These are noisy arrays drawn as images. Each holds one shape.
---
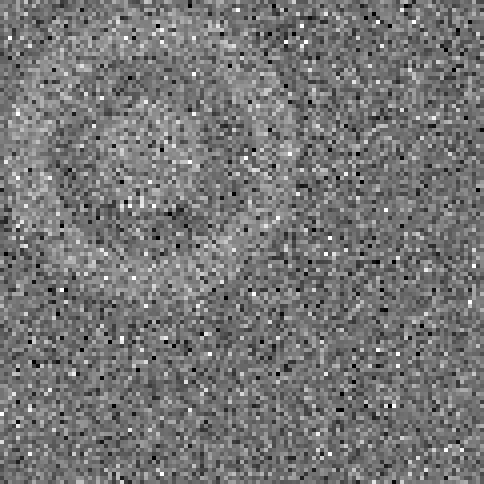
light bullseye
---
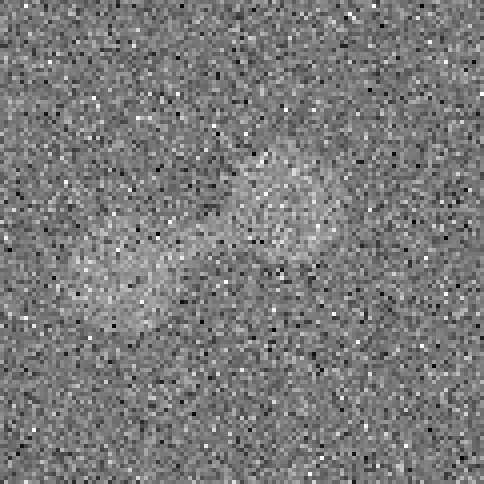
light dumbbell
